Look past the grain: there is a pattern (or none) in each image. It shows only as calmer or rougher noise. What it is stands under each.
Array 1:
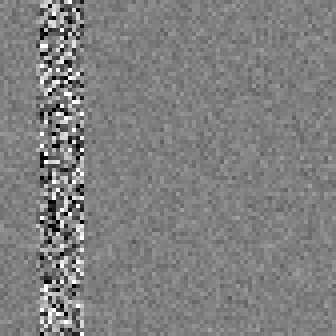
one band of columns
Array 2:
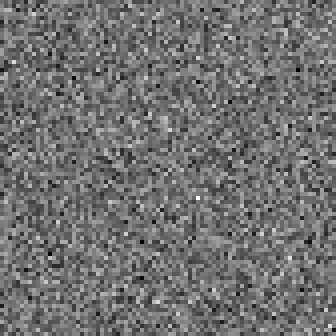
only noise
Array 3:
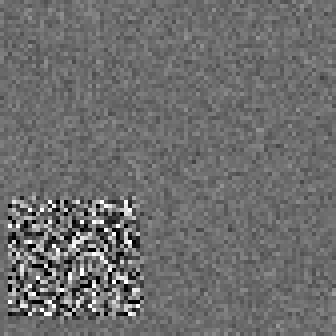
one block
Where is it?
bottom left
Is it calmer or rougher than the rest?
rougher
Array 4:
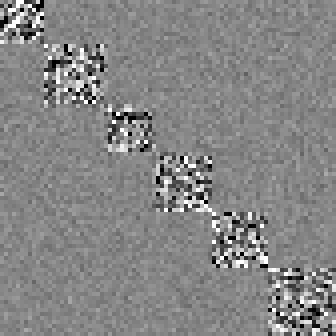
blocks along the diagonal
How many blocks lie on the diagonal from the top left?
6
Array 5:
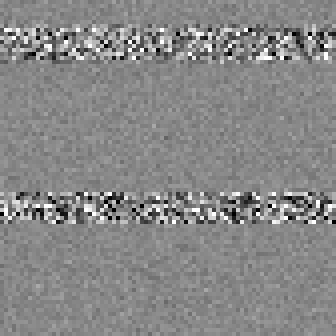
bands of rows
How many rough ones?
2
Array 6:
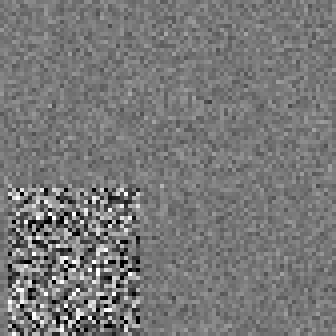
one block
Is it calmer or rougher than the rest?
rougher
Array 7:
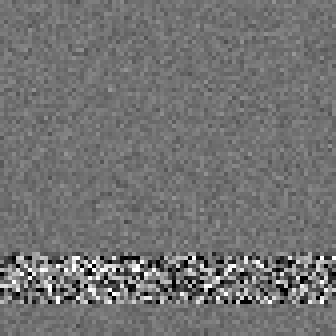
one band of rows
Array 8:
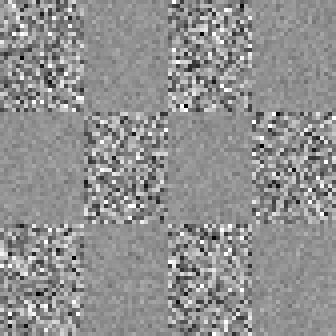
a checkerboard
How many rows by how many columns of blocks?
3 by 4
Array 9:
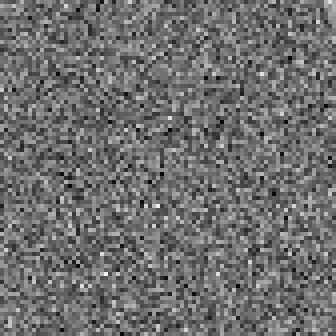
only noise
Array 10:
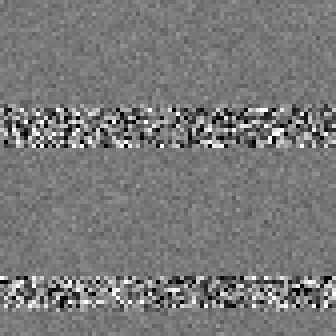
bands of rows
